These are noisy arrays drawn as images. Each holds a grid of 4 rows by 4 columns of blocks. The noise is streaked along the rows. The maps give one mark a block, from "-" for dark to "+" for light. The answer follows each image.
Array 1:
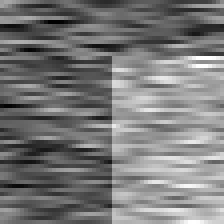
----
--++
--++
--++
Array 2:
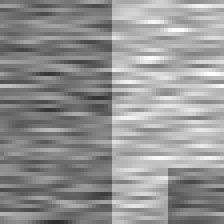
--++
--++
--++
--+-
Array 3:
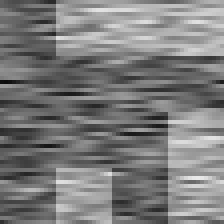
-+++
----
---+
-+-+
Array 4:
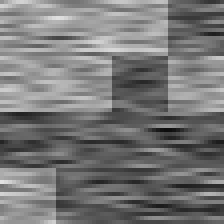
+++-
++-+
----
+---
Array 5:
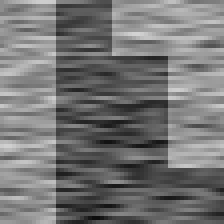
+-++
+--+
+--+
+---
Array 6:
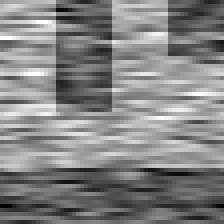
+-+-
+-++
++++
----
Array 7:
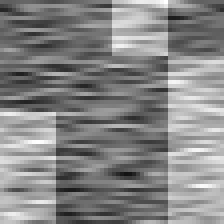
--+-
---+
+--+
+--+
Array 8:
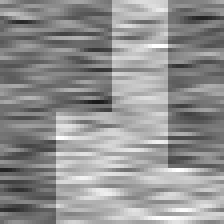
--+-
--+-
-++-
-+++
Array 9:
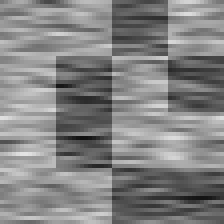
++-+
+-+-
+-++
++--
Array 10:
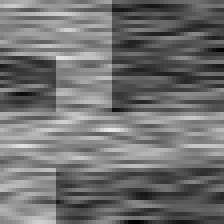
++--
-+--
++++
+---
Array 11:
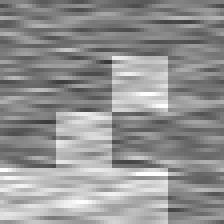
----
--+-
-+--
+++-
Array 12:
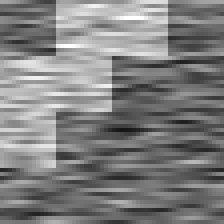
-++-
++--
+---
----
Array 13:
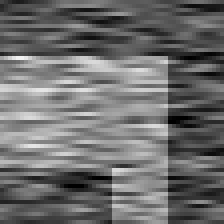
----
+++-
+++-
--+-
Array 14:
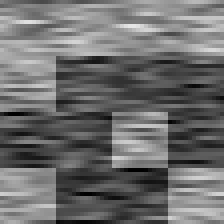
++++
+---
--+-
+--+
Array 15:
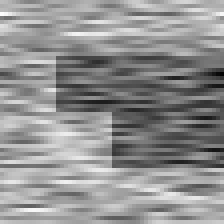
++++
+---
++--
++++
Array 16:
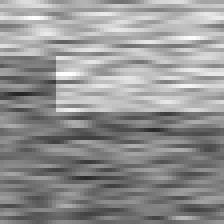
++++
-+++
----
----
